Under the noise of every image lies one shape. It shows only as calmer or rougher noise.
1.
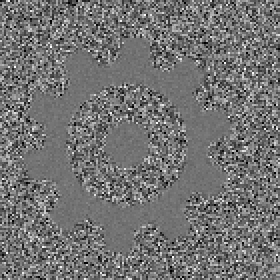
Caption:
calm gear
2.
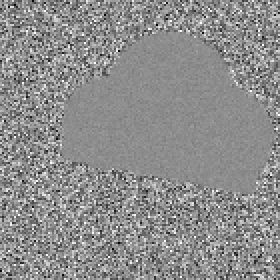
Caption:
calm cloud
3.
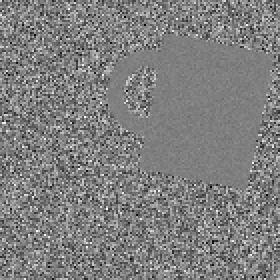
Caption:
calm cup
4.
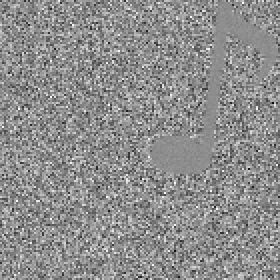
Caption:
calm musical note
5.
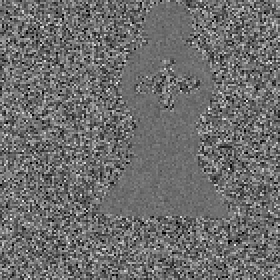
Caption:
calm chess bishop
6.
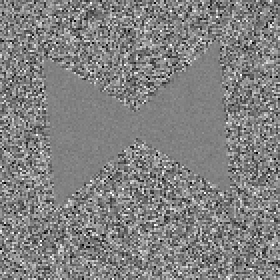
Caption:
calm bow tie
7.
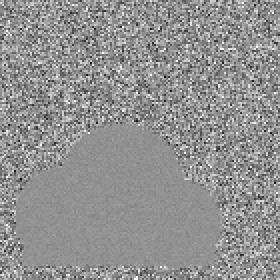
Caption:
calm cloud
